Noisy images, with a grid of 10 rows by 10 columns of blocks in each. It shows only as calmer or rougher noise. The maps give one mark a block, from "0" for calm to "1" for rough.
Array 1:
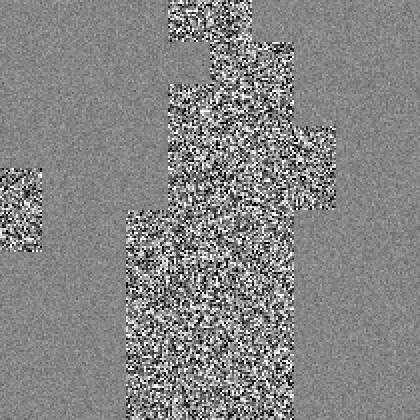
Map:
0 0 0 0 1 1 0 0 0 0
0 0 0 0 0 1 1 0 0 0
0 0 0 0 1 1 1 0 0 0
0 0 0 0 1 1 1 1 0 0
1 0 0 0 1 1 1 1 0 0
1 0 0 1 1 1 1 0 0 0
0 0 0 1 1 1 1 0 0 0
0 0 0 1 1 1 1 0 0 0
0 0 0 1 1 1 1 0 0 0
0 0 0 1 1 1 1 0 0 0
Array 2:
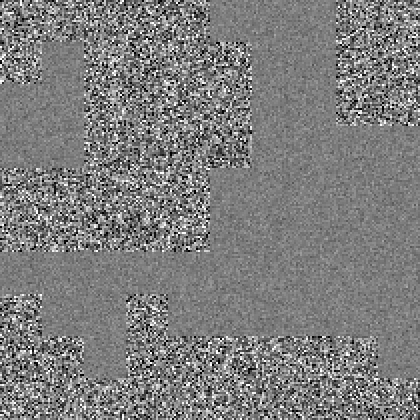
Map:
1 1 1 1 1 0 0 0 1 1
1 0 1 1 1 1 0 0 1 1
0 0 1 1 1 1 0 0 1 1
0 0 1 1 1 1 0 0 0 0
1 1 1 1 1 0 0 0 0 0
1 1 1 1 1 0 0 0 0 0
0 0 0 0 0 0 0 0 0 0
1 0 0 1 0 0 0 0 0 0
1 1 0 1 1 1 1 1 1 0
1 1 1 1 1 1 1 1 1 1
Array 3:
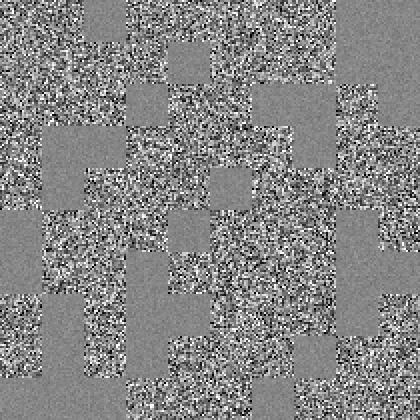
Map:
1 1 0 1 1 1 1 1 0 0
1 1 1 1 0 1 1 1 0 0
1 1 1 0 1 1 0 0 1 0
1 0 0 1 1 1 1 0 1 1
1 0 1 1 1 0 1 1 1 1
0 1 1 1 0 1 1 1 0 1
0 1 1 0 1 1 1 1 0 0
1 0 1 0 0 1 1 1 0 1
1 0 1 0 1 1 1 0 1 1
0 0 0 1 1 1 0 1 1 1
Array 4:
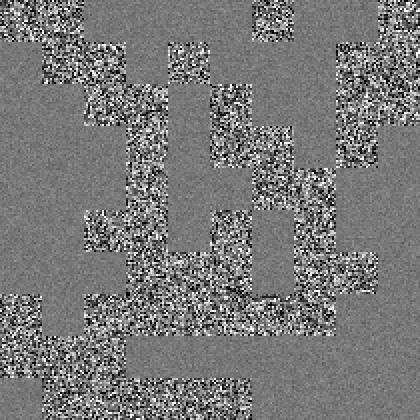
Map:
1 1 0 0 0 0 1 0 0 1
0 1 1 0 1 0 0 0 1 1
0 0 1 1 0 1 0 0 1 1
0 0 0 1 0 1 1 0 1 0
0 0 0 1 0 0 1 1 0 0
0 0 1 1 0 1 0 1 0 0
0 0 0 1 1 1 0 1 1 0
1 0 1 1 1 1 1 1 0 0
1 1 1 0 0 0 0 0 0 0
0 1 1 1 1 1 0 0 0 0
